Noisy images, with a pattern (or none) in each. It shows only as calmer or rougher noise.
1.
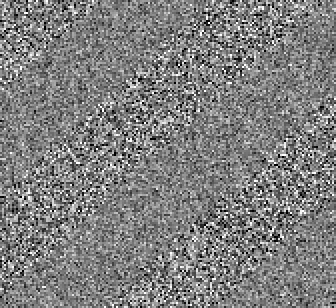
diagonal stripes
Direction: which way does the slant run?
bottom left to top right
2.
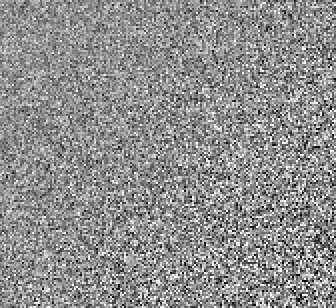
a smooth slope
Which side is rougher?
bottom right
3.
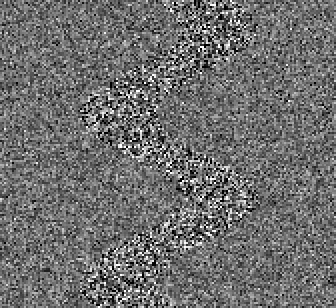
a wavy band
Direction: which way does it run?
top to bottom
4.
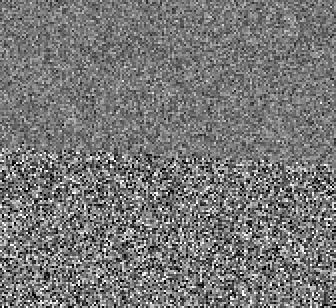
a sharp edge
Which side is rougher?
bottom
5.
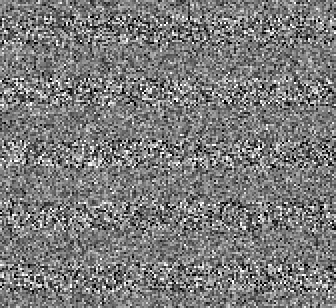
horizontal stripes
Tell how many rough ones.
5
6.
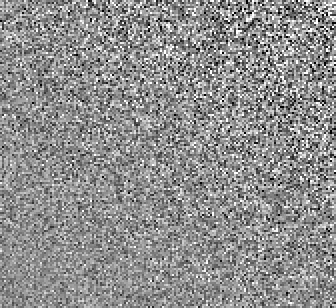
a smooth slope
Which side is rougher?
top right
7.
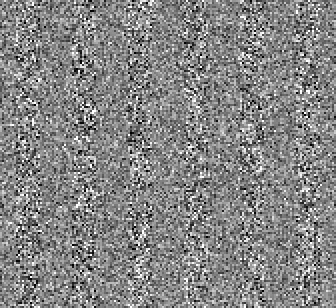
vertical stripes
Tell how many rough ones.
6
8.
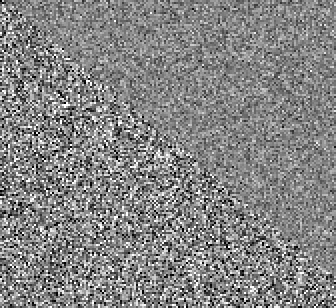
a sharp edge
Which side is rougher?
bottom left
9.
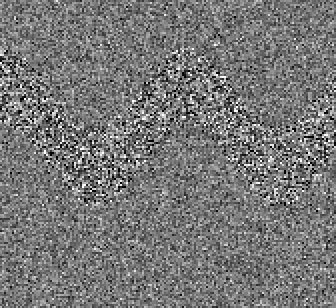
a wavy band
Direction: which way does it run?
left to right
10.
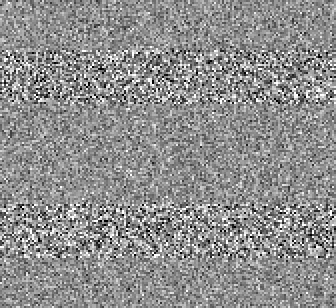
horizontal stripes
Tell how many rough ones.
2
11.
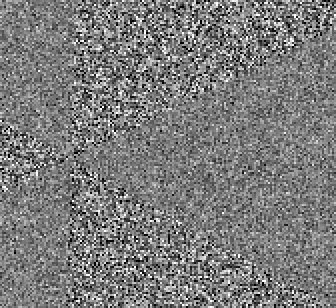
spokes from one point
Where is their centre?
middle left
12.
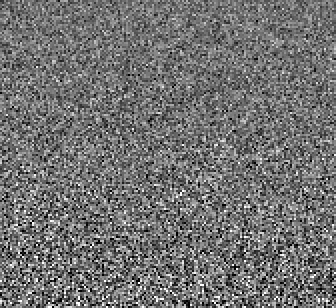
a smooth slope
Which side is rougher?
bottom
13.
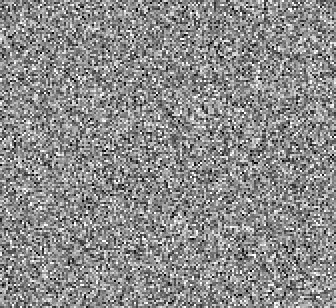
only noise
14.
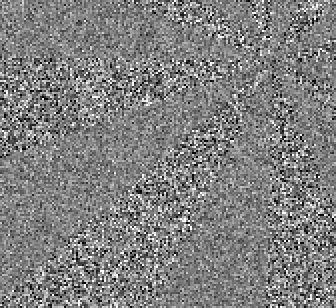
spokes from one point
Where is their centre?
top right
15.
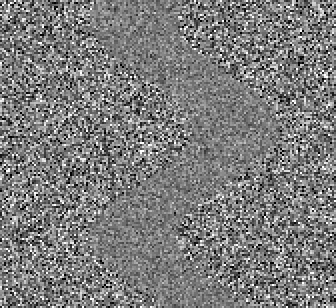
a wavy band
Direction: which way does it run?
top to bottom
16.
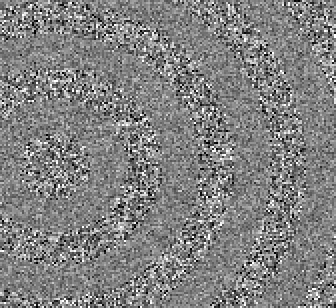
rings round one point
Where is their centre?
middle left
